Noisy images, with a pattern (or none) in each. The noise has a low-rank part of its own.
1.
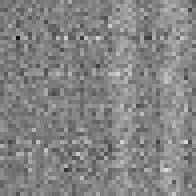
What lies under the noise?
bands of columns
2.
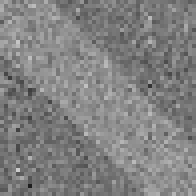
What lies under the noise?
a diagonal band
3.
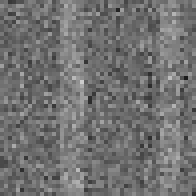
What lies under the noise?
bands of columns
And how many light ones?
2
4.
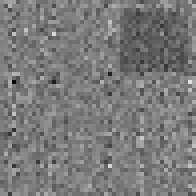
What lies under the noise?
one block
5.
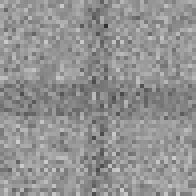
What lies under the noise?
bands of rows crossing bands of columns
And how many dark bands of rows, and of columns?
1 and 1
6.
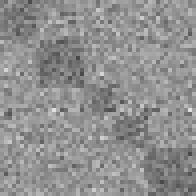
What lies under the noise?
blocks along the diagonal
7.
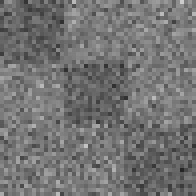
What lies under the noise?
blocks along the diagonal
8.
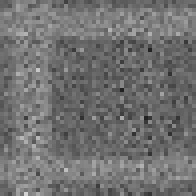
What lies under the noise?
bands of rows crossing bands of columns
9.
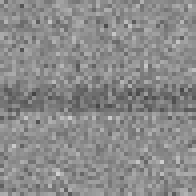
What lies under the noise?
one band of rows
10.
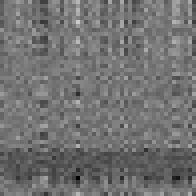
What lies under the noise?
one band of rows
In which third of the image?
bottom
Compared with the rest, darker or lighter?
darker
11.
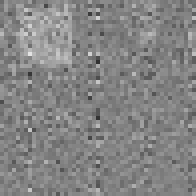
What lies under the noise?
one block
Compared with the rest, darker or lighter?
lighter
